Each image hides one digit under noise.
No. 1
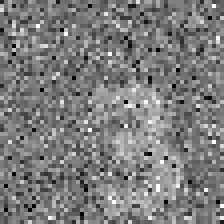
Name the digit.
3
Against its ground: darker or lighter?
lighter
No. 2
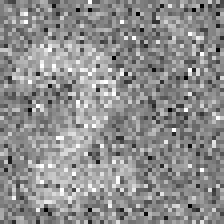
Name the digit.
2
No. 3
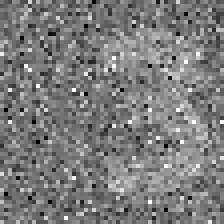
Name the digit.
3
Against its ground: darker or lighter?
lighter
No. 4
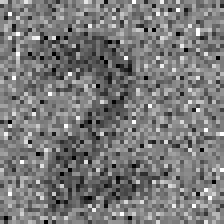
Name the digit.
2
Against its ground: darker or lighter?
darker
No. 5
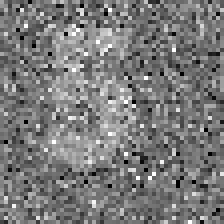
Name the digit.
5
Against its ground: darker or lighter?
lighter
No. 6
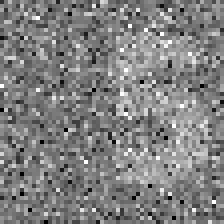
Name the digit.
5
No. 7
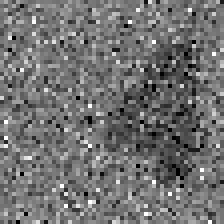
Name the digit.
4
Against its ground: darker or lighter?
darker
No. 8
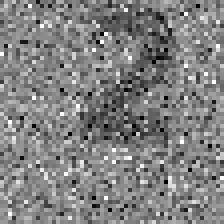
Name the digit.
2
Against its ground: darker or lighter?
darker
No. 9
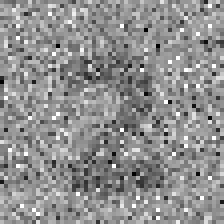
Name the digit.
2
